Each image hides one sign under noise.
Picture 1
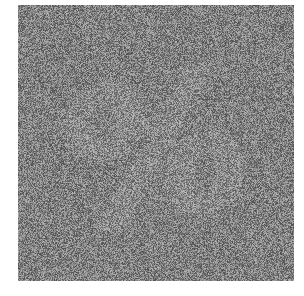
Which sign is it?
percent sign
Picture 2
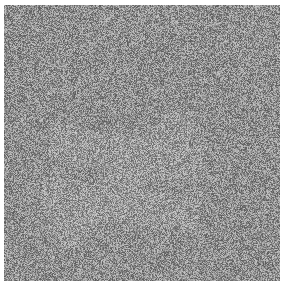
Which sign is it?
not-equal sign
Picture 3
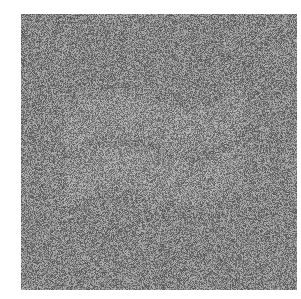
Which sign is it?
approximately sign
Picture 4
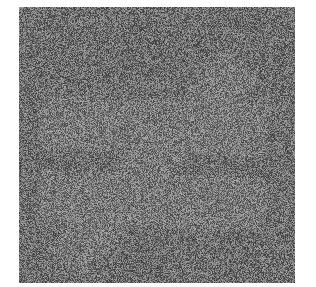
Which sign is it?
not-equal sign
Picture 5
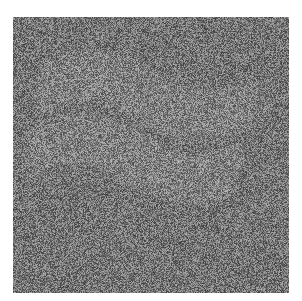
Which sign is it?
approximately sign
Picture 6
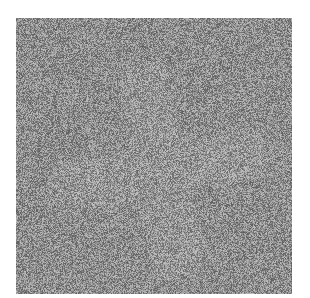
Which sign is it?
plus sign
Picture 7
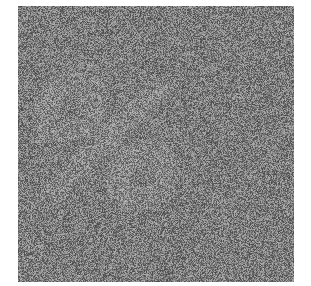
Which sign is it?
percent sign
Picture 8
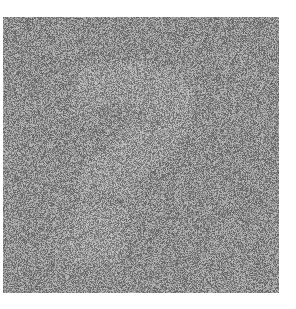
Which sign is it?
question mark
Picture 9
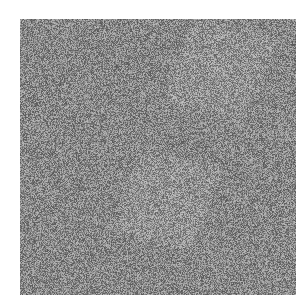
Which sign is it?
colon
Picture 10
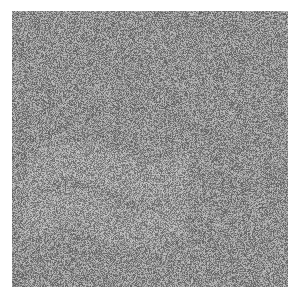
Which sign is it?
approximately sign
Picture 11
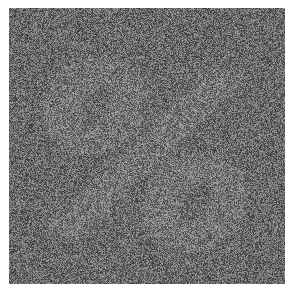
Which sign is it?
percent sign
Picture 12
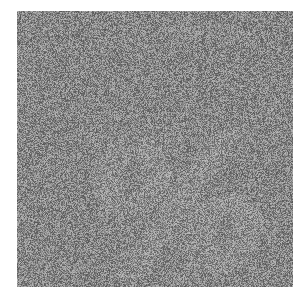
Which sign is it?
percent sign
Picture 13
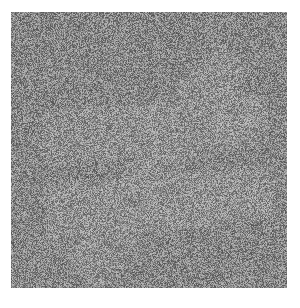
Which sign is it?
not-equal sign
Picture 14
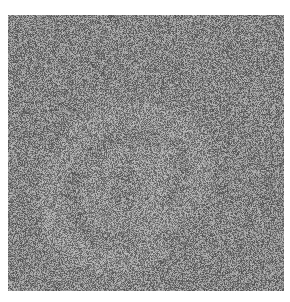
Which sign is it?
at sign
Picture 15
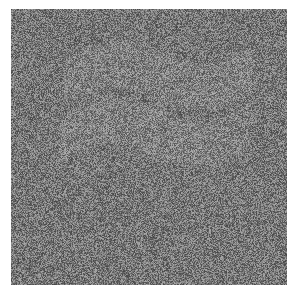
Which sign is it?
approximately sign
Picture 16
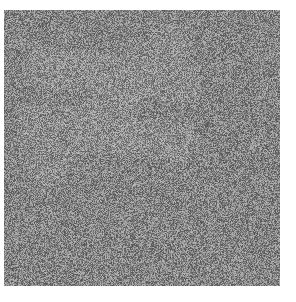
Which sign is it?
not-equal sign
